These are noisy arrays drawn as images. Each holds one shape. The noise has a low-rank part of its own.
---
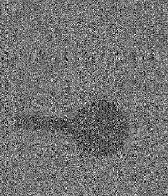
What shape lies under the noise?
lollipop
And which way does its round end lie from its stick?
right
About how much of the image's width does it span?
two thirds
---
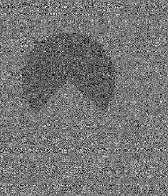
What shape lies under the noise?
disc with a wedge cut out
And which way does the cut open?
down
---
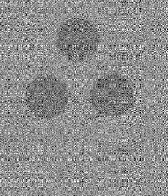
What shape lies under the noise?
three dots
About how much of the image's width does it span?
two thirds
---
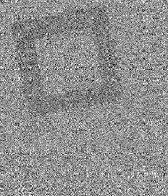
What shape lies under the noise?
square frame
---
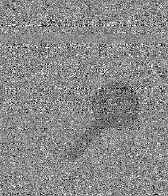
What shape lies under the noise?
lollipop
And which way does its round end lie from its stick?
up and right
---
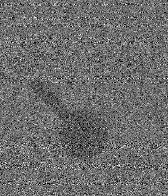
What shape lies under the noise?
lollipop
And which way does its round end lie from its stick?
down and right
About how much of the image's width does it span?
half
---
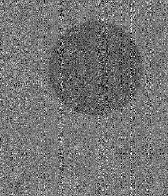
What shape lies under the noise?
disc
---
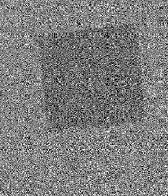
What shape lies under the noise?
square
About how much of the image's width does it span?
two thirds
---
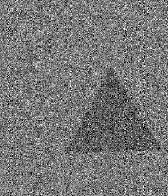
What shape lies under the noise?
triangle
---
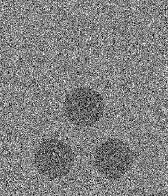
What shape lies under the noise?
three dots
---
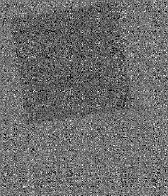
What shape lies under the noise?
square
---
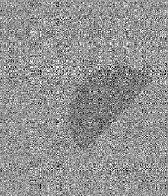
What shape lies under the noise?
half disc
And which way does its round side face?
up and left
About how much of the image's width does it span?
half
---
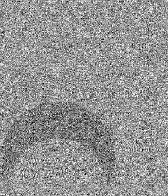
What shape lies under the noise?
crescent
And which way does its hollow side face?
down
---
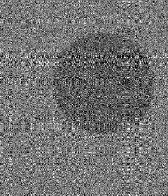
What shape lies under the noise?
disc
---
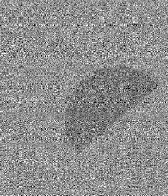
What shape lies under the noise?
half disc
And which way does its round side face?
up and left
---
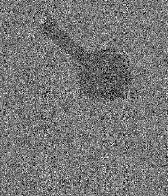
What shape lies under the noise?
lollipop
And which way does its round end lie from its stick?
down and right
